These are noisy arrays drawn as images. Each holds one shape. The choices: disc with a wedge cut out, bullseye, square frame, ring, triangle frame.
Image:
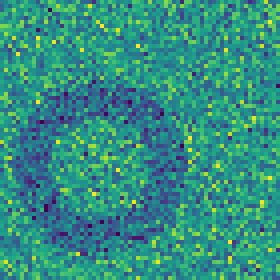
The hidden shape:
ring
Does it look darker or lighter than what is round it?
darker
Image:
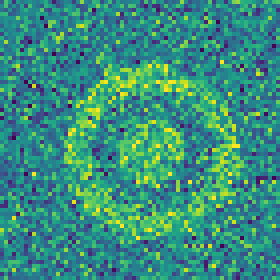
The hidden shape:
bullseye
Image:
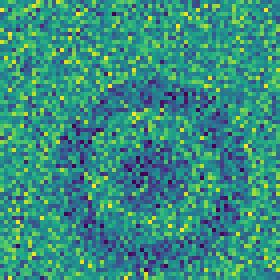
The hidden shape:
bullseye
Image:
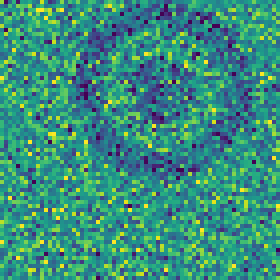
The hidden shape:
bullseye
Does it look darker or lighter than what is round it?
darker
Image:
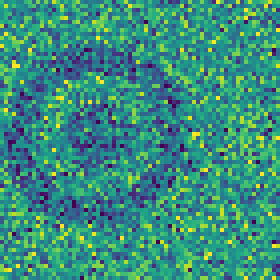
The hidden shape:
bullseye
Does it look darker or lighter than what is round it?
darker
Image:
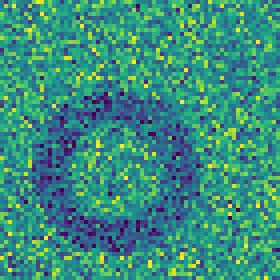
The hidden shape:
ring
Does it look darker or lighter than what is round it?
darker
